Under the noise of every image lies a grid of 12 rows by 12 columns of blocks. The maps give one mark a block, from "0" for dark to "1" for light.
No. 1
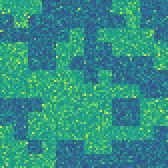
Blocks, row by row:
1 1 1 0 0 0 0 0 1 1 0 0
0 1 0 0 0 0 0 0 0 1 0 0
0 0 0 0 0 1 0 1 1 1 1 0
1 1 0 0 1 1 0 0 1 1 1 1
1 1 0 0 1 0 0 0 0 0 0 1
1 1 1 1 1 1 0 1 0 0 0 0
1 1 1 1 1 1 1 1 1 1 0 0
0 0 0 1 1 1 1 1 0 0 1 1
0 0 1 1 1 1 1 1 0 0 1 1
1 0 1 1 1 1 1 1 1 1 1 0
1 1 0 1 0 0 1 1 0 0 0 0
1 1 1 1 0 0 0 0 0 0 0 0
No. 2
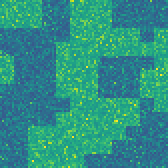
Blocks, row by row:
1 1 1 0 0 1 1 1 0 0 0 0
1 1 1 0 0 1 1 1 0 0 0 0
0 0 0 0 0 1 1 1 1 1 0 1
0 0 0 0 1 1 1 1 1 1 1 1
1 0 0 0 1 1 1 0 0 0 0 1
1 0 0 0 1 1 1 0 0 0 1 1
0 0 0 0 1 1 1 0 0 0 1 1
0 0 0 0 0 1 1 1 1 1 0 1
0 0 0 0 1 1 1 1 1 1 0 0
0 0 1 1 1 1 1 1 1 0 0 0
0 0 1 1 1 1 1 1 0 0 0 0
0 0 1 1 1 1 0 0 0 0 0 0
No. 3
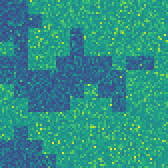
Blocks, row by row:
0 0 1 1 1 1 1 1 1 1 1 1
0 0 0 1 1 1 1 1 1 1 1 1
0 0 1 1 1 0 1 1 1 1 1 1
1 0 1 1 1 0 1 1 1 1 1 1
0 0 1 1 0 0 0 0 1 0 0 1
0 0 0 0 0 0 0 0 0 1 1 1
1 0 0 0 0 0 1 0 0 1 1 1
1 1 0 0 0 1 1 1 0 1 1 1
1 1 1 1 1 1 1 1 1 1 1 1
1 0 1 1 1 1 1 1 1 1 1 1
0 0 0 1 1 1 1 1 1 1 1 1
0 0 0 0 1 1 1 1 1 1 1 1
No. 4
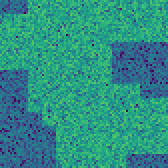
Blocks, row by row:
0 0 1 1 1 1 1 1 1 1 1 1
1 1 1 1 1 1 1 1 1 1 1 1
1 1 1 1 1 1 1 1 1 1 1 1
1 1 1 1 1 1 1 1 0 0 0 0
1 1 1 1 1 1 1 1 0 0 0 0
0 0 1 1 1 1 1 1 0 0 0 0
0 0 1 1 1 1 1 1 1 1 0 0
0 0 1 1 1 1 1 1 1 1 1 1
0 0 0 1 1 1 1 1 1 1 1 1
0 0 0 0 1 1 1 1 1 1 1 1
0 0 0 0 1 1 1 1 1 1 1 1
0 0 0 0 1 1 1 1 1 0 0 0
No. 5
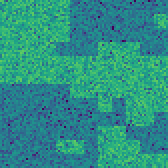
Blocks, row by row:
1 1 1 1 1 0 0 0 0 0 0 0
1 1 1 1 1 0 0 0 0 0 0 1
1 1 1 1 1 0 0 0 0 0 0 0
1 1 1 1 0 0 0 1 1 1 0 0
1 1 1 1 1 1 1 1 1 1 1 1
1 1 1 1 1 1 1 1 1 1 1 1
0 0 0 0 0 1 1 1 1 1 1 1
0 0 0 0 0 0 0 1 0 1 1 1
0 0 0 0 0 0 0 0 0 1 1 0
0 0 0 0 0 0 0 1 1 0 0 0
0 0 0 0 1 1 0 1 1 1 0 0
0 0 0 0 0 0 0 1 1 1 1 1
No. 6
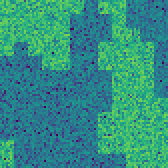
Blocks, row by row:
1 1 1 1 1 1 0 1 1 0 0 0
1 1 1 1 1 0 0 0 1 0 0 0
1 1 1 1 1 0 0 0 1 1 0 0
1 0 1 1 1 0 0 1 1 1 1 0
0 0 0 1 1 0 0 1 1 1 1 0
0 0 0 0 0 0 0 0 1 1 1 0
0 0 0 0 0 0 0 0 1 1 1 0
0 0 0 0 0 0 0 0 1 1 1 1
0 0 0 0 0 0 0 1 1 1 1 1
0 0 0 0 0 0 0 1 1 1 1 1
1 0 0 0 0 0 0 1 1 1 1 1
1 0 0 0 0 0 0 0 0 1 1 1
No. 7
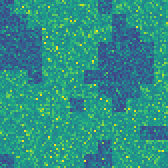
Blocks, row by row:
0 1 1 1 1 1 1 0 1 1 1 1
0 0 1 1 1 1 1 1 0 1 1 1
0 0 0 1 1 1 1 1 0 0 1 1
0 0 0 1 1 1 1 0 0 0 0 1
0 0 0 1 1 1 1 0 0 0 0 1
1 1 0 1 1 1 0 0 0 0 0 1
1 1 1 1 1 1 1 0 0 0 1 1
1 1 1 1 1 0 1 1 0 1 1 1
1 1 1 1 1 1 1 1 1 1 1 1
1 1 1 1 1 1 1 1 1 1 0 0
1 1 1 1 1 1 1 0 1 1 1 1
0 1 1 1 1 1 0 0 1 1 1 1
